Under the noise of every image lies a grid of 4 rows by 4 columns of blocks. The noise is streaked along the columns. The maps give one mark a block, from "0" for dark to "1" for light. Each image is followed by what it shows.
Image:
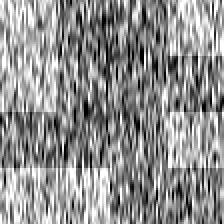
1 0 0 1
1 0 0 0
0 0 0 1
1 1 0 0
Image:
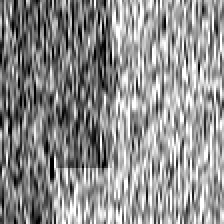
0 0 1 1
0 0 1 1
0 0 1 1
0 1 1 1
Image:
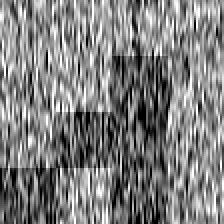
1 1 1 1
1 1 0 1
1 0 0 1
0 1 0 1
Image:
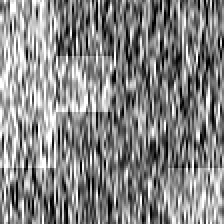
1 0 0 0
1 1 0 0
1 0 0 0
0 0 0 1
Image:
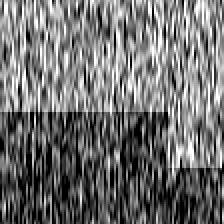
1 1 1 1
1 1 1 1
0 0 0 1
0 0 0 0
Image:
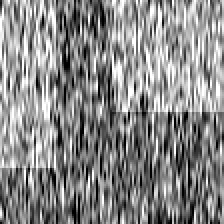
1 0 1 1
1 0 1 1
1 0 0 0
0 0 0 0
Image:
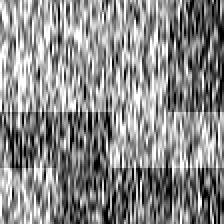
1 1 1 0
1 1 1 0
0 0 1 1
1 0 0 0
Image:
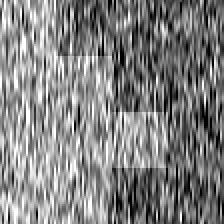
1 0 0 0
1 1 0 0
1 1 1 0
1 1 0 0
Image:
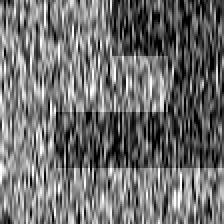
1 1 0 0
1 1 1 0
1 0 0 0
1 1 1 1
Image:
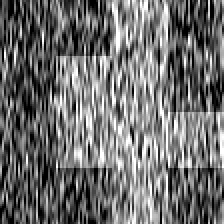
0 0 1 0
0 1 1 0
0 1 1 1
0 0 1 0
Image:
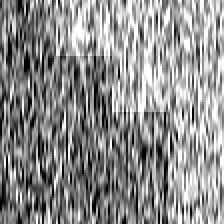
0 1 1 1
0 0 1 1
0 0 0 1
0 0 0 1
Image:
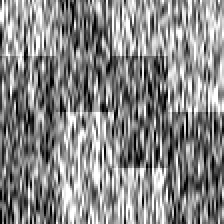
1 0 1 1
0 0 0 1
0 1 0 0
0 1 1 0
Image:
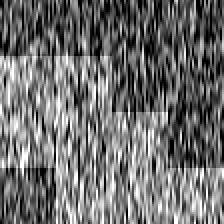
0 0 0 0
1 1 0 0
1 1 1 0
0 1 1 1
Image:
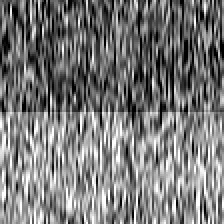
0 0 0 0
0 0 0 0
1 1 1 1
1 1 1 1
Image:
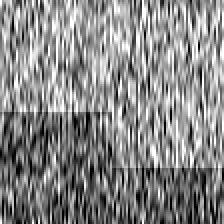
1 1 1 1
1 1 1 1
0 0 1 1
0 0 0 0
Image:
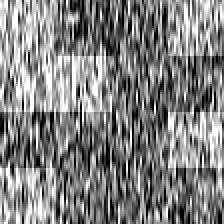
1 0 0 1
1 1 0 0
0 0 0 1
1 0 0 0
